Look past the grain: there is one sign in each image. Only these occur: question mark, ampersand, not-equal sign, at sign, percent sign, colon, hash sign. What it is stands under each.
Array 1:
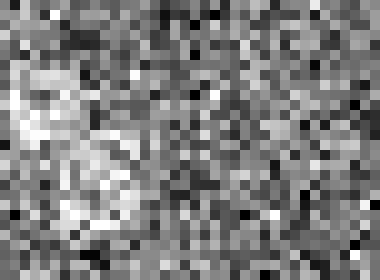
light percent sign
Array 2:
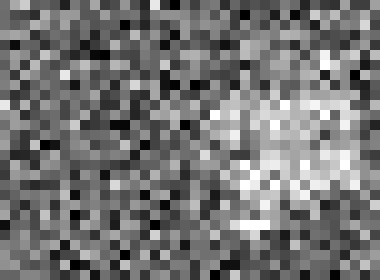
light not-equal sign
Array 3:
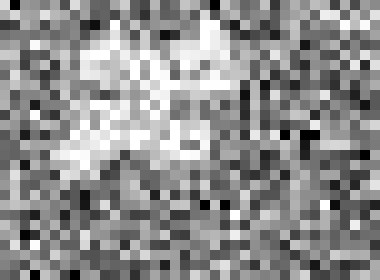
light not-equal sign
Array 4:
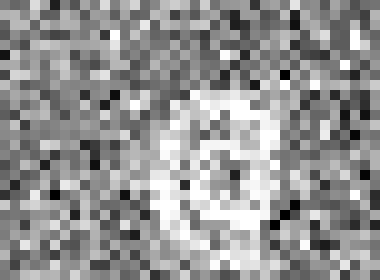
light at sign
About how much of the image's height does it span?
two thirds
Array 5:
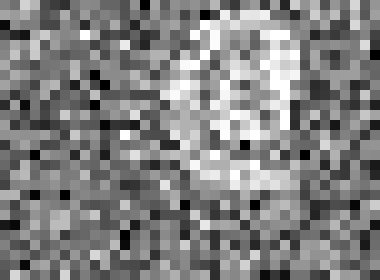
light at sign
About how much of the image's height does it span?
two thirds
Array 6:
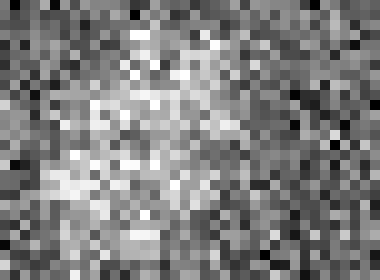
light hash sign
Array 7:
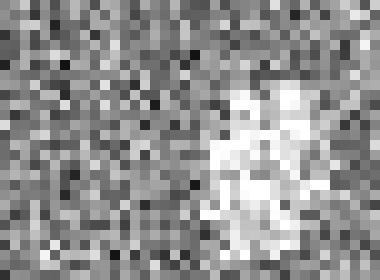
light hash sign
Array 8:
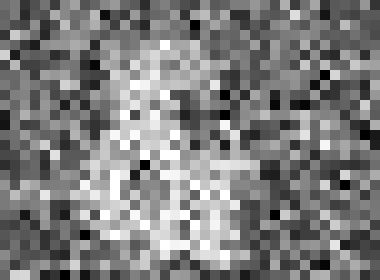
light ampersand
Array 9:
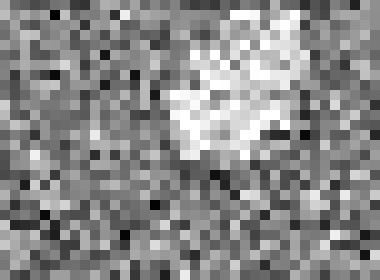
light hash sign
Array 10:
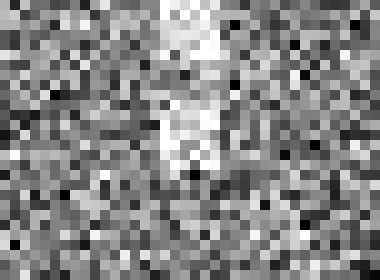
light colon
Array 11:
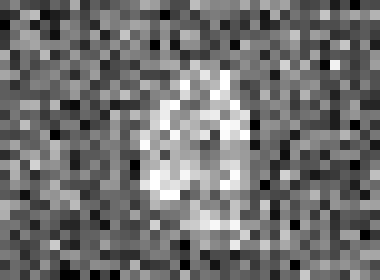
light at sign
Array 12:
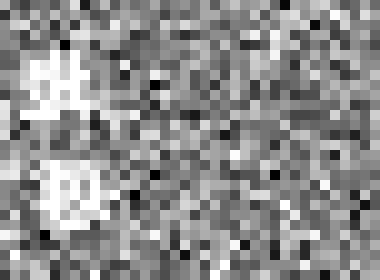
light colon
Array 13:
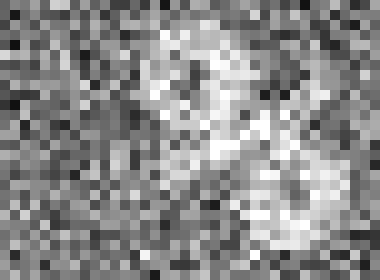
light percent sign
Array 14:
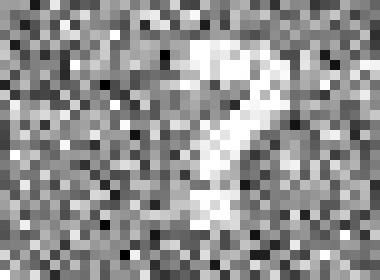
light question mark
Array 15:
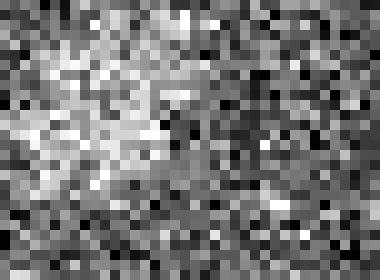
light hash sign
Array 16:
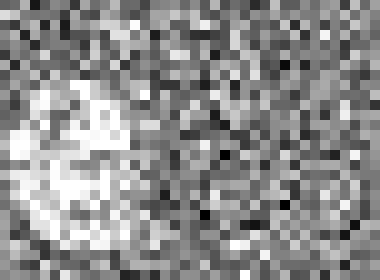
light at sign
